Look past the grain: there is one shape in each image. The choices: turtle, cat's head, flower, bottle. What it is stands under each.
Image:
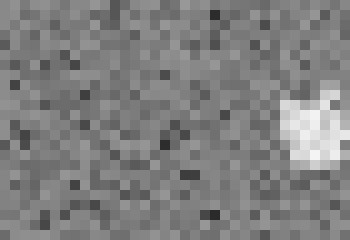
light cat's head, middle right
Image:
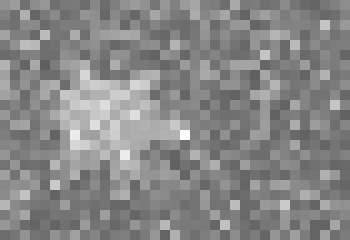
light turtle
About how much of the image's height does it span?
half
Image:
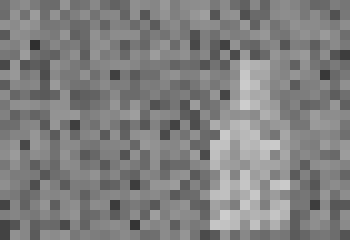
light bottle
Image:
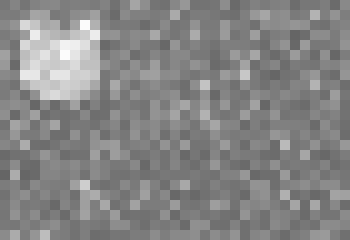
light cat's head, top left
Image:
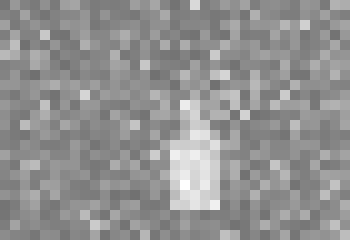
light bottle
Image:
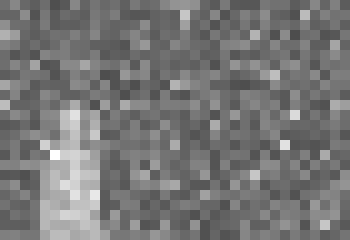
light bottle
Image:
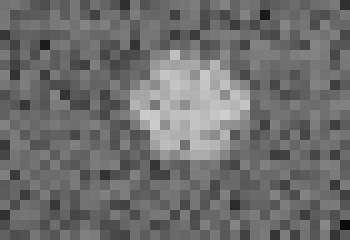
light flower
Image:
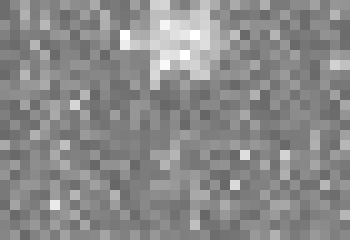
light turtle, top middle
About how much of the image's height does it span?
a third
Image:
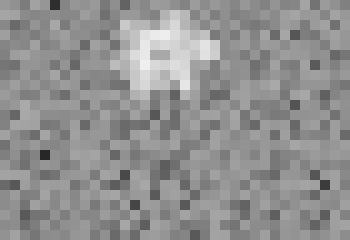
light turtle, top middle
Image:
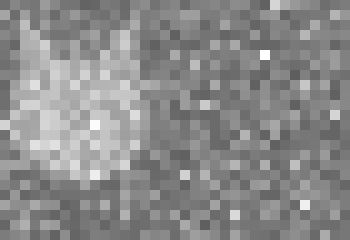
light cat's head
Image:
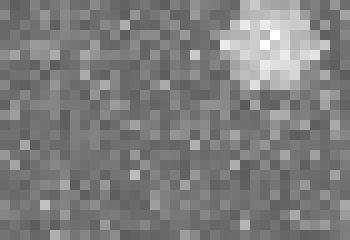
light flower, top right
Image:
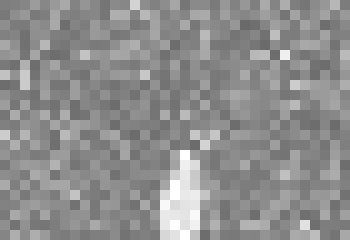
light bottle, bottom middle
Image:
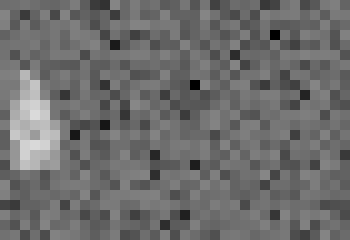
light bottle, middle left
